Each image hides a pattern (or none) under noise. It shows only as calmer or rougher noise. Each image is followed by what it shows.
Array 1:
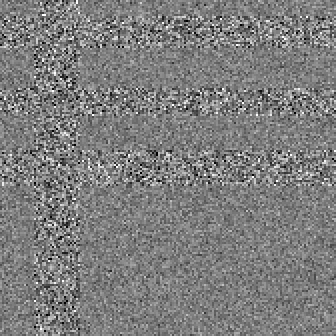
bands of rows crossing bands of columns
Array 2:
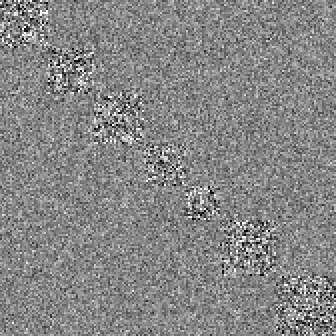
blocks along the diagonal
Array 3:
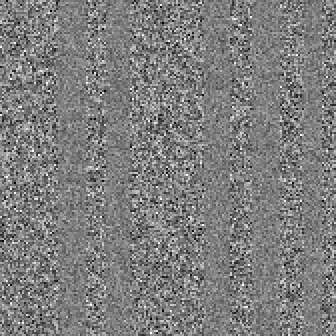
bands of columns
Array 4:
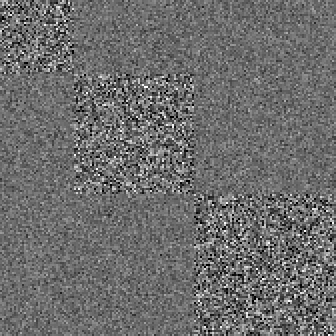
blocks along the diagonal
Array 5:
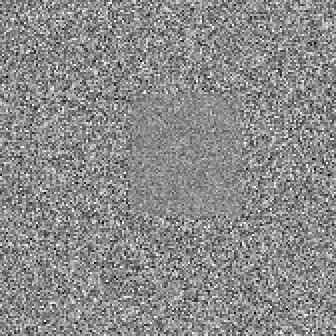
one block
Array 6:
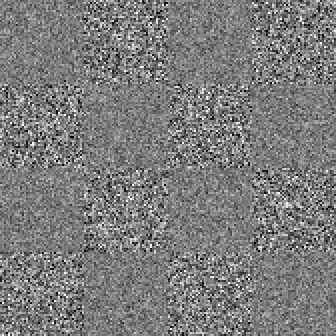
a checkerboard
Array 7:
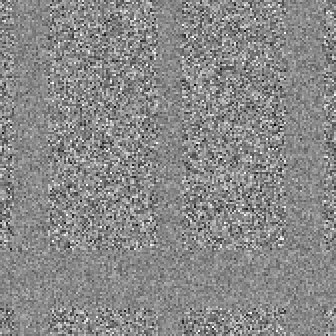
bands of rows crossing bands of columns
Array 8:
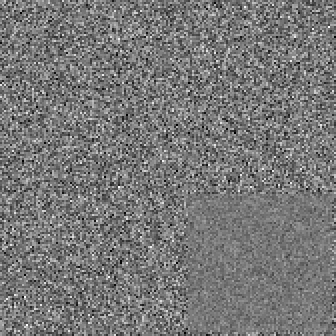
one block
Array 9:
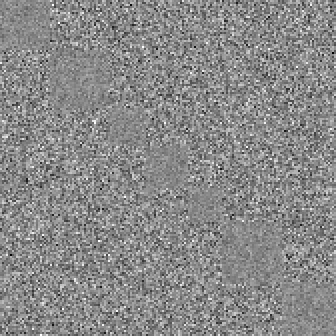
blocks along the diagonal
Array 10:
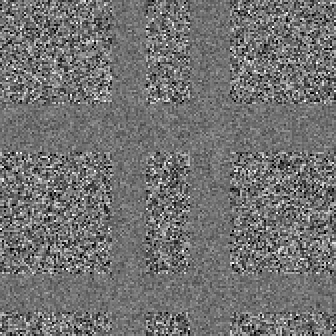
bands of rows crossing bands of columns
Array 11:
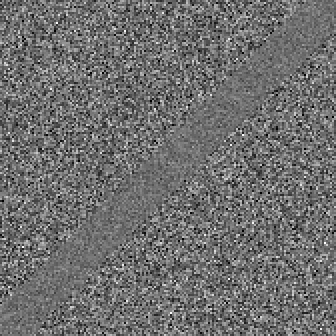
a diagonal band
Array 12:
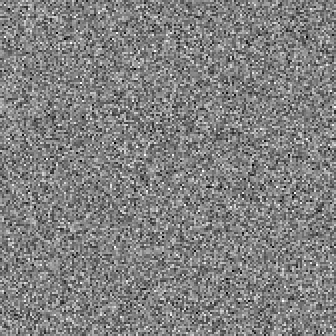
only noise
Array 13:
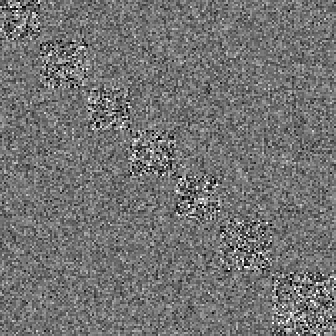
blocks along the diagonal
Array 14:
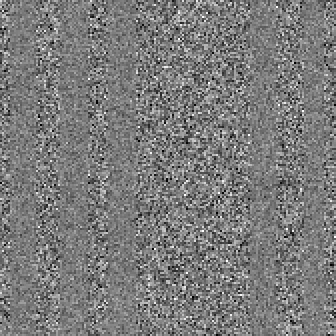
bands of columns
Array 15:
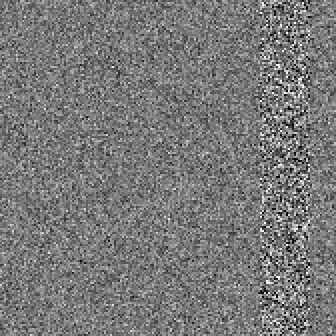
one band of columns
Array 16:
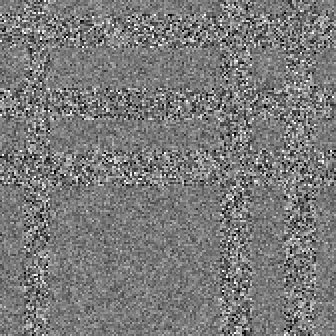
bands of rows crossing bands of columns
